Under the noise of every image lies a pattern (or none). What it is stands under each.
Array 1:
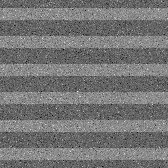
horizontal stripes
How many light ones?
6
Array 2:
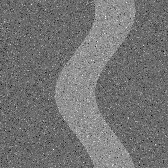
a wavy band
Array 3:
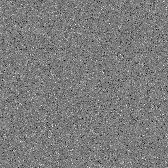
only noise
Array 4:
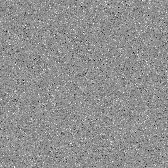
only noise
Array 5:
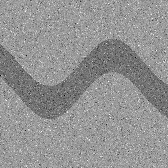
a wavy band
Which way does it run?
left to right
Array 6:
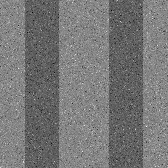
vertical stripes
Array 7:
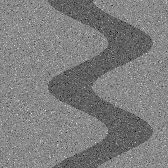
a wavy band
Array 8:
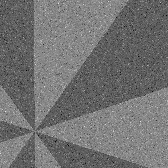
spokes from one point
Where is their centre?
bottom left
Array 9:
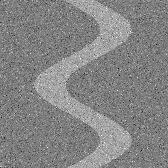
a wavy band
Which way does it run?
top to bottom
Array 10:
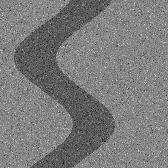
a wavy band
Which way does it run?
top to bottom
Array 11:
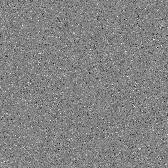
only noise
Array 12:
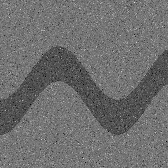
a wavy band
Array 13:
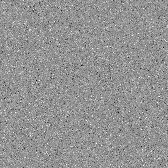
only noise
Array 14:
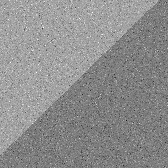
a sharp edge
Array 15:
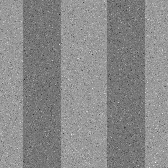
vertical stripes
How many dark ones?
2
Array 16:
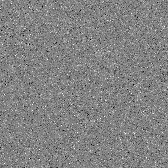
only noise
